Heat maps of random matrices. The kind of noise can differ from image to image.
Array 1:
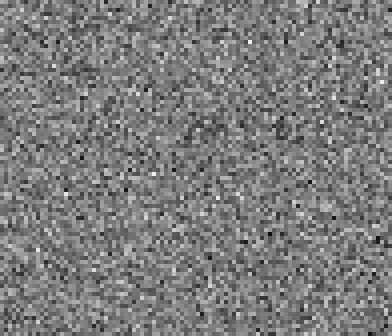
independent entries
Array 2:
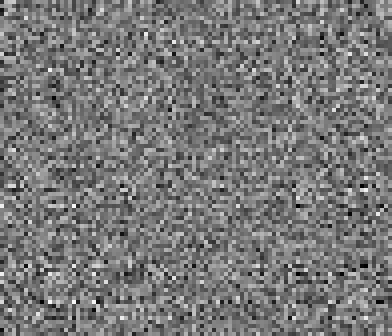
low rank plus noise
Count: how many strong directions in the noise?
two
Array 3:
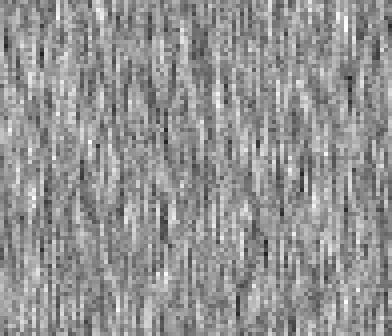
streaked along the columns
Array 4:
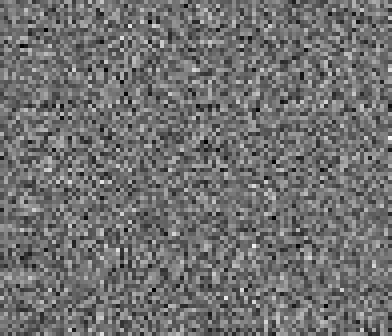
low rank plus noise
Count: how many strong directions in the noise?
three or four
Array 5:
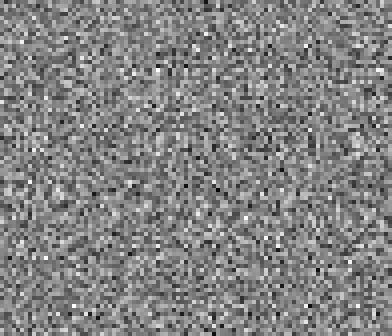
low rank plus noise
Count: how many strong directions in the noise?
five to eight
